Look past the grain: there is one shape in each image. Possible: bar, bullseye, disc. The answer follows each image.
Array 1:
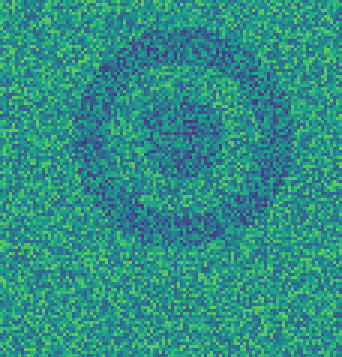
dark bullseye
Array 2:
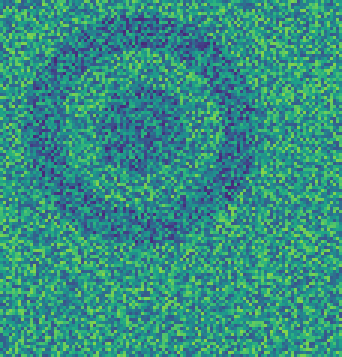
dark bullseye
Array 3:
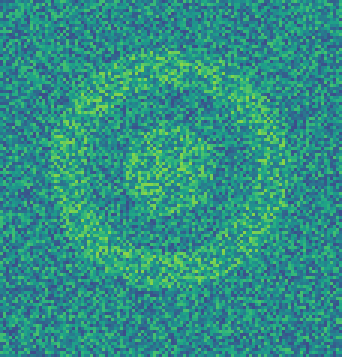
light bullseye
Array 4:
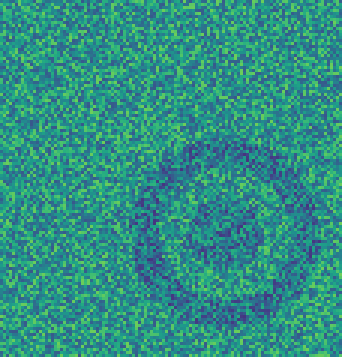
dark bullseye
